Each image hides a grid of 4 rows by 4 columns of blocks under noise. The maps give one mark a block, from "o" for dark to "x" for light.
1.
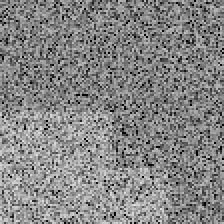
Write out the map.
oooo
oooo
xxoo
xxxo
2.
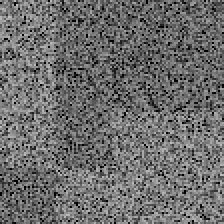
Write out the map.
xooo
xooo
xoxx
oxxx
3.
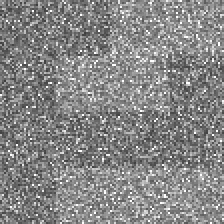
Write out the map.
ooxx
oxxo
oooo
oxxx
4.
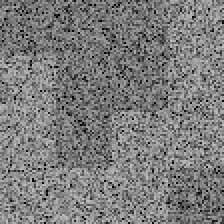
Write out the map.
ooox
xoox
xoxx
xxxo
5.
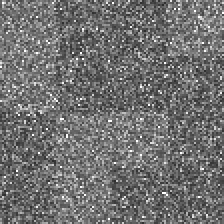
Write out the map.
xoox
xooo
oxxo
oxoo
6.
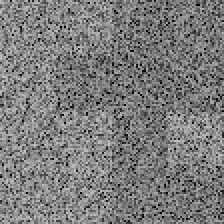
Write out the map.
xxoo
xooo
xxox
xxoo
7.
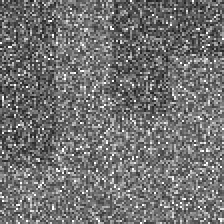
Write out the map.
oxoo
oxox
oxxx
xxxx
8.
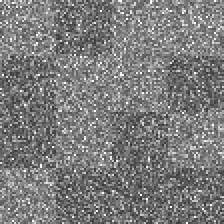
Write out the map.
xoxx
oxxo
oxox
xooo
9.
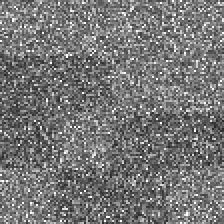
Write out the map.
xxxx
ooxx
oxoo
xoox
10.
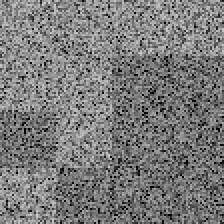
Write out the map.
xxxx
xxoo
oxoo
xooo
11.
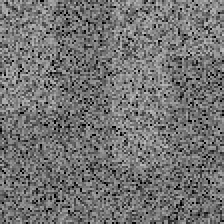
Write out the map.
xoxx
xoxo
ooxo
oooo
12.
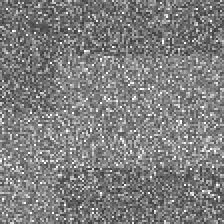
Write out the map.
oooo
oxxx
xxxx
xooo
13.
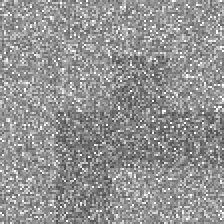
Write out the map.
xxxx
xxox
xooo
xoxx
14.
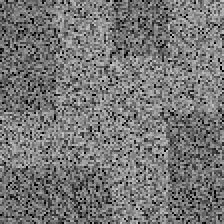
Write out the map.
oxox
oxxx
xxxo
ooxo
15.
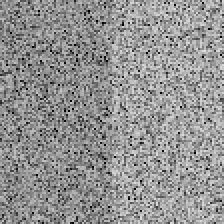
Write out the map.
ooxx
ooxx
ooxx
ooxx
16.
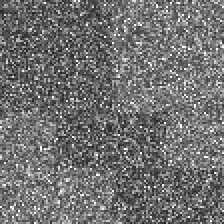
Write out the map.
ooxx
ooxx
xoox
xxoo
